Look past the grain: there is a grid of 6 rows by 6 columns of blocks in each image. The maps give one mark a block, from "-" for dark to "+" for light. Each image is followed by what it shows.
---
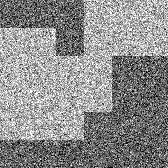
- - - + + +
+ + - + + +
+ + + + - -
+ + + + - -
+ + + - - -
- - - - - -
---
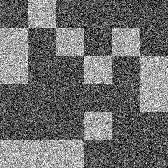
- + - - - -
+ - + - + -
+ - - + - +
- - - - - +
- - - + - -
+ + + - - -
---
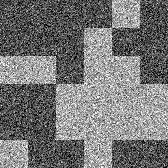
- - - - + -
- - - + - -
+ + - + + -
- - + + + +
- - + + + +
+ - - + - -
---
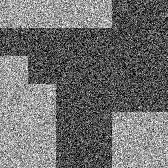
+ + + + - -
- - - - - -
+ - - - - -
+ + - - - -
+ + - - + +
+ + - - + +
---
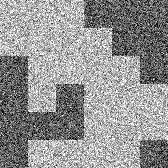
+ + + - - -
+ + + + - -
- + + + + -
- + - + + +
- - - + + +
- + + + + -
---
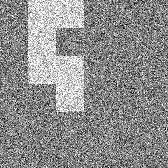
- + + - - -
- + - - - -
- + + - - -
- - + - - -
- - - - - -
- - - - - -
